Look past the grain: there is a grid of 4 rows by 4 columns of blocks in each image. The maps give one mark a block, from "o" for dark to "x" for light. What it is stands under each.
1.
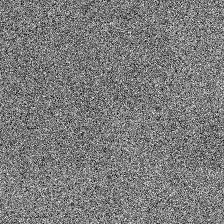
ooox
ooox
ooxo
xxxx
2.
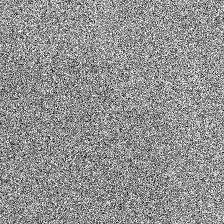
xxxx
ooxx
ooox
ooox
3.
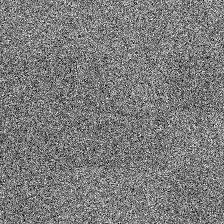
xxxx
ooxo
ooox
oxxo
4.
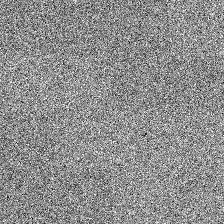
ooox
xxoo
oxxx
ooxx
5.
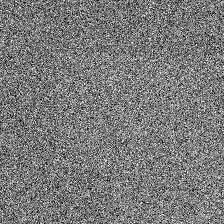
oooo
oxxx
oxxx
ooxx
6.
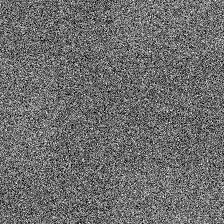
ooxx
xooo
xooo
ooxx
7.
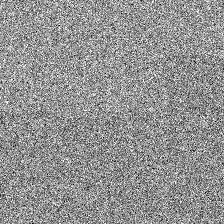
xxxx
xxxo
oooo
oooo
